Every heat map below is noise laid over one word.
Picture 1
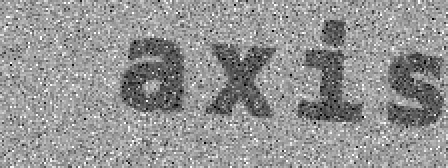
axis
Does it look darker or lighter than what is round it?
darker
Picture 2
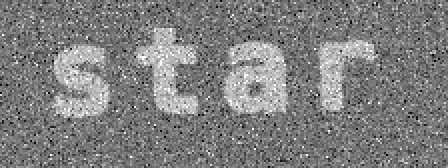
star
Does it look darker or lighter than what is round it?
lighter
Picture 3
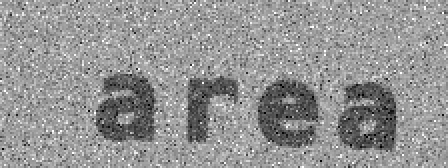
area
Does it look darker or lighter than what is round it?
darker
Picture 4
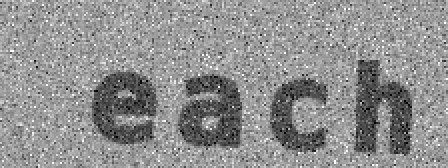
each
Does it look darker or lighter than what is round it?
darker
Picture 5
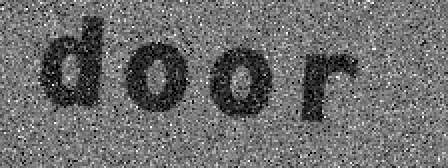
door
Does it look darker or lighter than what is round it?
darker
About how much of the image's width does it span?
two thirds
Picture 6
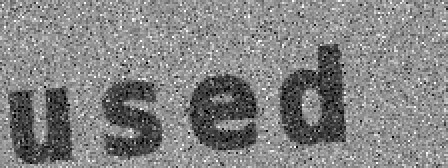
used
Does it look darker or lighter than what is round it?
darker
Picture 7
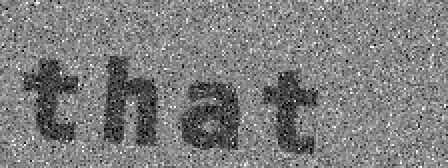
that
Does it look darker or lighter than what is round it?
darker
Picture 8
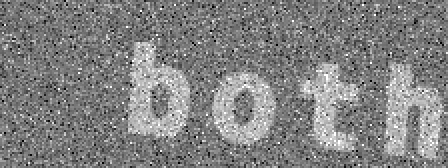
both
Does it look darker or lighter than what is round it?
lighter
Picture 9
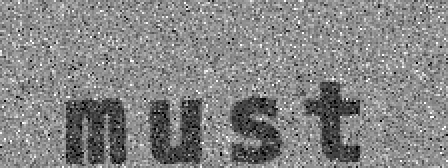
must
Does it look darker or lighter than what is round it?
darker
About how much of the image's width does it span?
two thirds
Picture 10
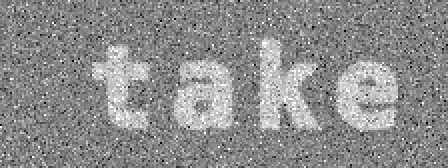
take
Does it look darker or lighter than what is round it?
lighter
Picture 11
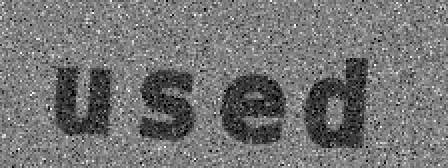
used
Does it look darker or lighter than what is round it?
darker
